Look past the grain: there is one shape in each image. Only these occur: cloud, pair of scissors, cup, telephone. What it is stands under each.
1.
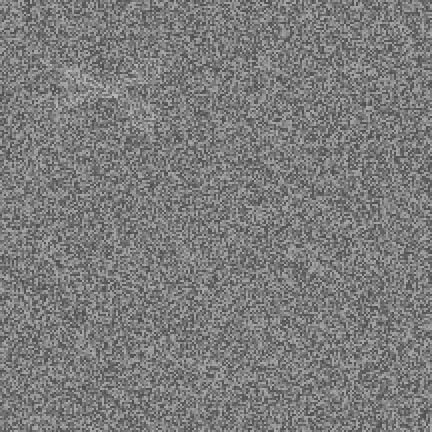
pair of scissors
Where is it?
top left
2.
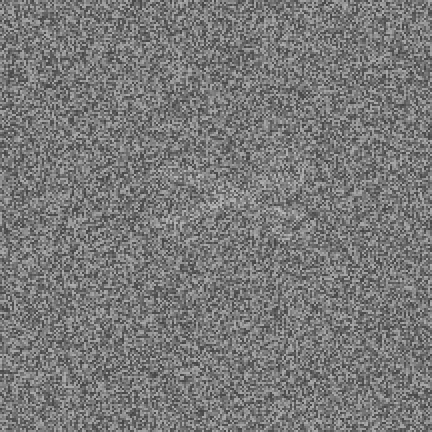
pair of scissors
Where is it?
centre
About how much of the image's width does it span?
a third
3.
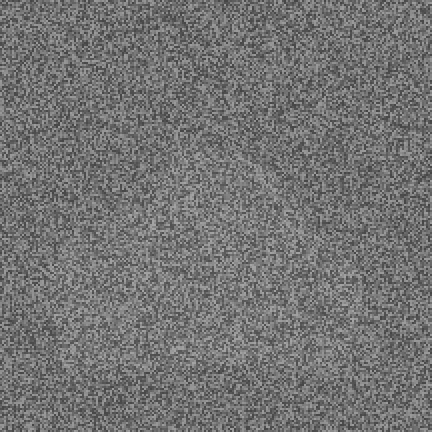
cloud
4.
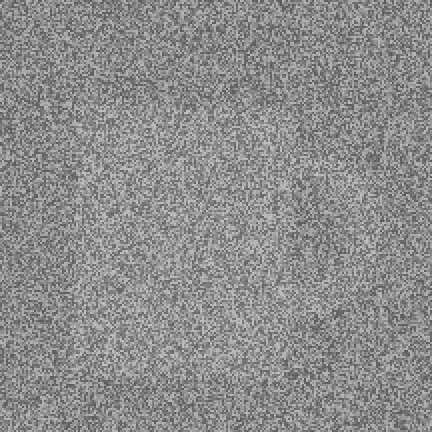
cup
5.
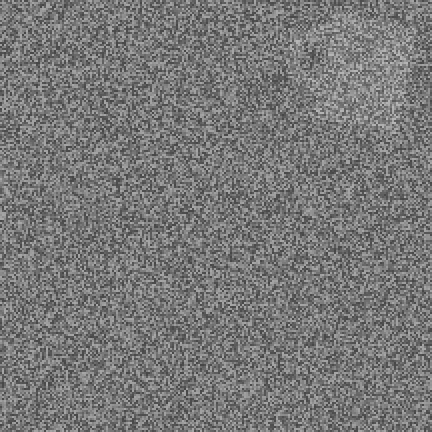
cup
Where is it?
top right
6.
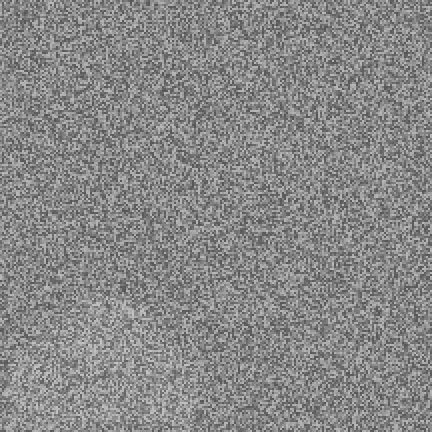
cloud
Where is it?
bottom left
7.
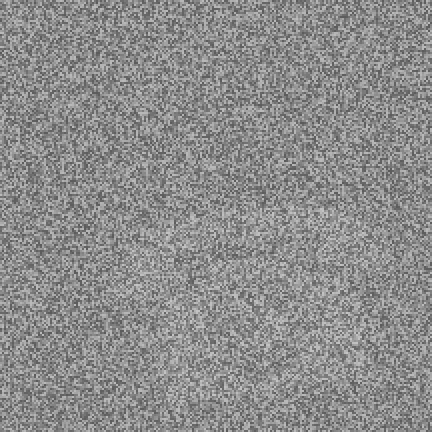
telephone
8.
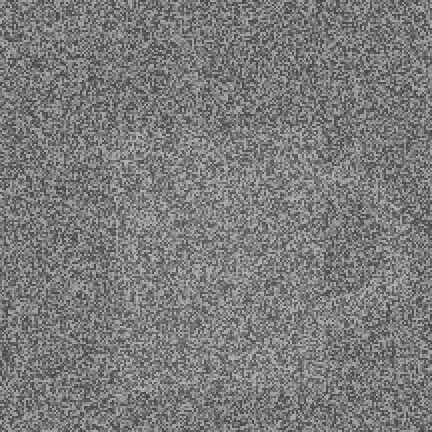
cup
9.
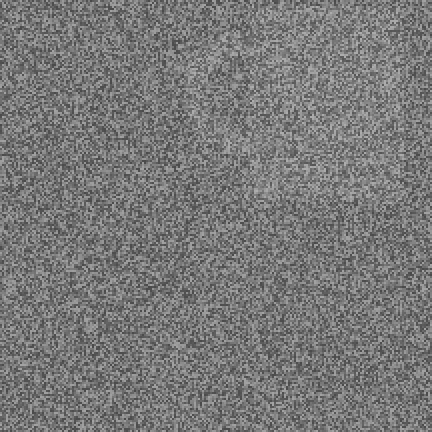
cup
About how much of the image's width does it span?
half
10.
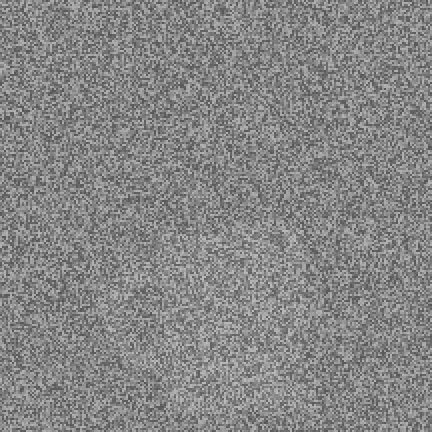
cup
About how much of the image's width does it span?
half
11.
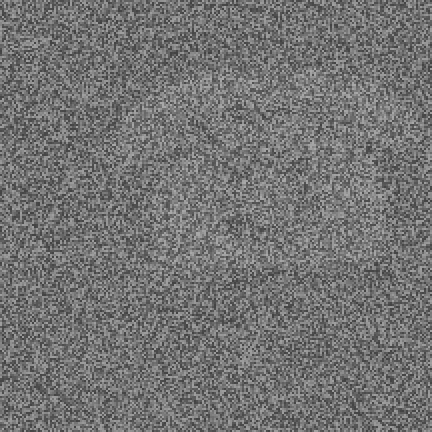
telephone
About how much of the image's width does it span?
two thirds
